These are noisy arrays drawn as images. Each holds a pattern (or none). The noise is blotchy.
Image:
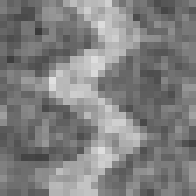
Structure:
a wavy band
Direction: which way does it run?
top to bottom
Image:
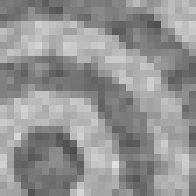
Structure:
rings round one point
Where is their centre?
bottom left
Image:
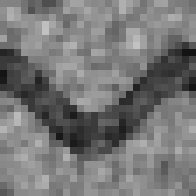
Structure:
a wavy band
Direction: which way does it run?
left to right
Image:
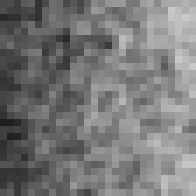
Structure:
a smooth slope
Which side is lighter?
right
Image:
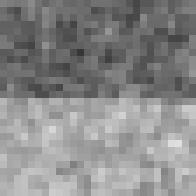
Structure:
a sharp edge
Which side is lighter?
bottom
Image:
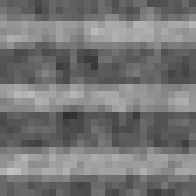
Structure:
horizontal stripes
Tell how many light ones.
3
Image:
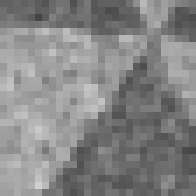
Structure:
spokes from one point
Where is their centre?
top right
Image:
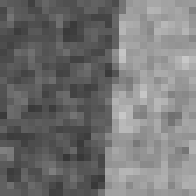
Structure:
a sharp edge
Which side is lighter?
right
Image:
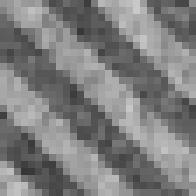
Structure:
diagonal stripes
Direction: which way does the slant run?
top left to bottom right
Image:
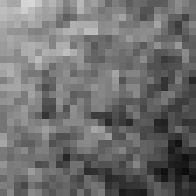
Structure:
a smooth slope
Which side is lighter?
top left
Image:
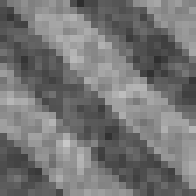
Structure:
diagonal stripes
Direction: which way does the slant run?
top left to bottom right
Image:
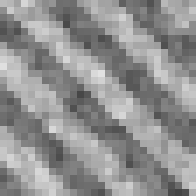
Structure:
diagonal stripes
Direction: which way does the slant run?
top left to bottom right
